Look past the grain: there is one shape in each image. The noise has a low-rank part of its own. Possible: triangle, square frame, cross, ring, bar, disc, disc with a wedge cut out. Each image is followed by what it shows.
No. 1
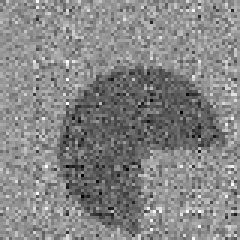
disc with a wedge cut out
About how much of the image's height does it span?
two thirds
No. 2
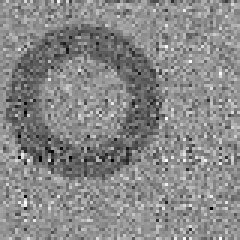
ring
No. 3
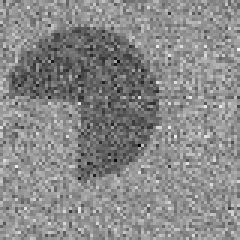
disc with a wedge cut out
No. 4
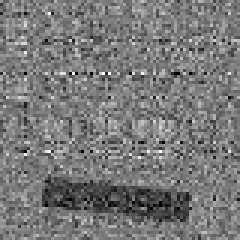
bar
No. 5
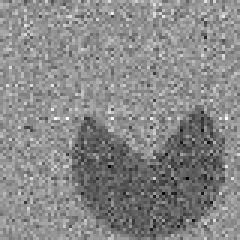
disc with a wedge cut out
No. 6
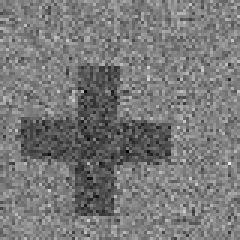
cross
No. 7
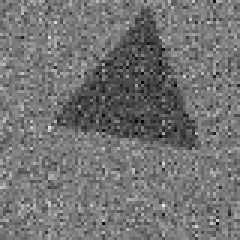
triangle
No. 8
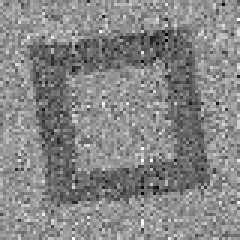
square frame
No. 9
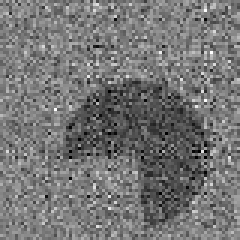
disc with a wedge cut out
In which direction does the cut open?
down and left
